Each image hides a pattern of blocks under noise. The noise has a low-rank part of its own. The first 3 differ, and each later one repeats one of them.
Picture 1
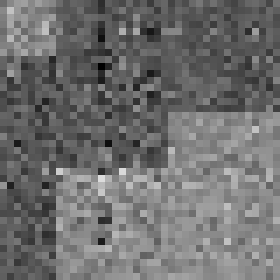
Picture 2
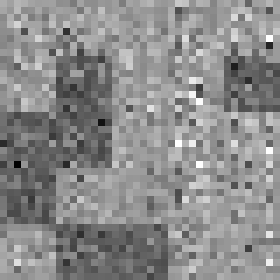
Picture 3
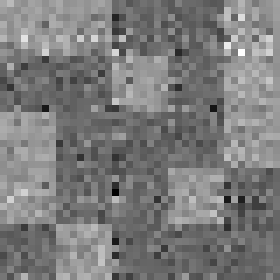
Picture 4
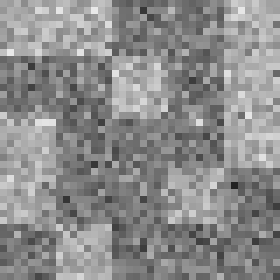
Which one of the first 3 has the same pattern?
3
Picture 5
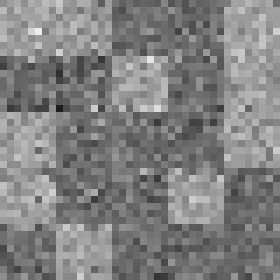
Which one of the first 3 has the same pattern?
3
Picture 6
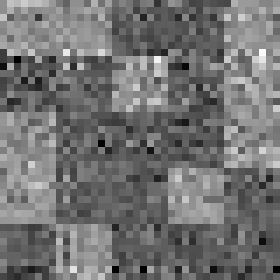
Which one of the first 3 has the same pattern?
3
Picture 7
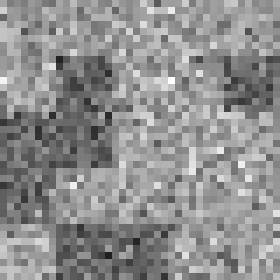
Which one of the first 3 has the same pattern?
2
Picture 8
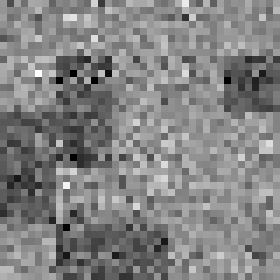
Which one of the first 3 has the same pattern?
2
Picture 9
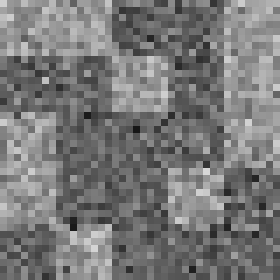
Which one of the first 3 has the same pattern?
3
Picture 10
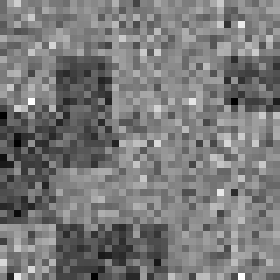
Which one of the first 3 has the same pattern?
2
